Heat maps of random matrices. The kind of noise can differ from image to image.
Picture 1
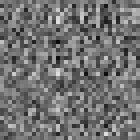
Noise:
low rank plus noise
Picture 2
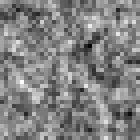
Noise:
blotchy
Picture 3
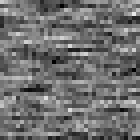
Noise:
streaked along the rows
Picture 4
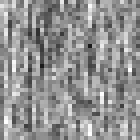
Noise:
streaked along the columns
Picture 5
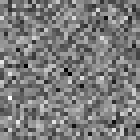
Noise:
independent entries
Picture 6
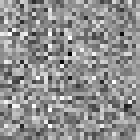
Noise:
low rank plus noise
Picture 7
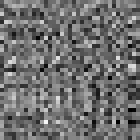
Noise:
low rank plus noise
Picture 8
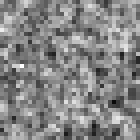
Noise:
blotchy
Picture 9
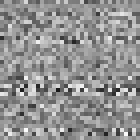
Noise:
rows of uneven size
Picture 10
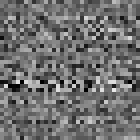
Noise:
rows of uneven size
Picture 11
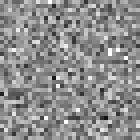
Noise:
independent entries
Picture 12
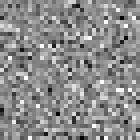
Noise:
heavy tails
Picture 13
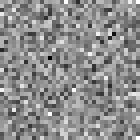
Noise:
independent entries
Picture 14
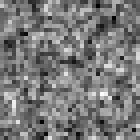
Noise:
blotchy
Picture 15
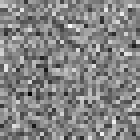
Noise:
independent entries
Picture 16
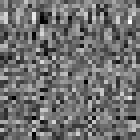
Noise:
low rank plus noise
